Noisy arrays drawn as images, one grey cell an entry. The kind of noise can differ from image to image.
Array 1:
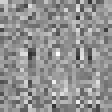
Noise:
low rank plus noise
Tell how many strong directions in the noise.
two
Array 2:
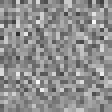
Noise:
low rank plus noise
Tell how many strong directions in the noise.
three or four
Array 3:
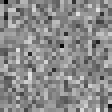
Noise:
independent entries
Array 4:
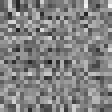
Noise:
low rank plus noise
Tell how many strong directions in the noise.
two
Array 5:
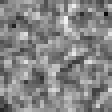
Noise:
blotchy
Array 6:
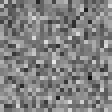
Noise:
independent entries
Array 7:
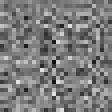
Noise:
low rank plus noise
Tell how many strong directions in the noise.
two
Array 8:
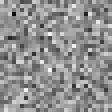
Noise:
independent entries
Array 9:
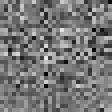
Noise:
low rank plus noise
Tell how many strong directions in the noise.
three or four
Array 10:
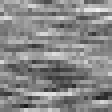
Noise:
streaked along the rows
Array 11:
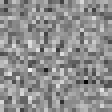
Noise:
low rank plus noise
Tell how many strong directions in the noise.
five to eight
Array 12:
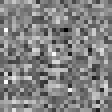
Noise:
low rank plus noise
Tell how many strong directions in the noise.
three or four
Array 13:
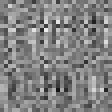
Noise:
low rank plus noise
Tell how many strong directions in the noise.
one
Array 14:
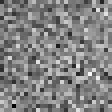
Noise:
independent entries
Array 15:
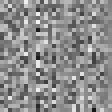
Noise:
columns of uneven size
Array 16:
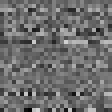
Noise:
rows of uneven size
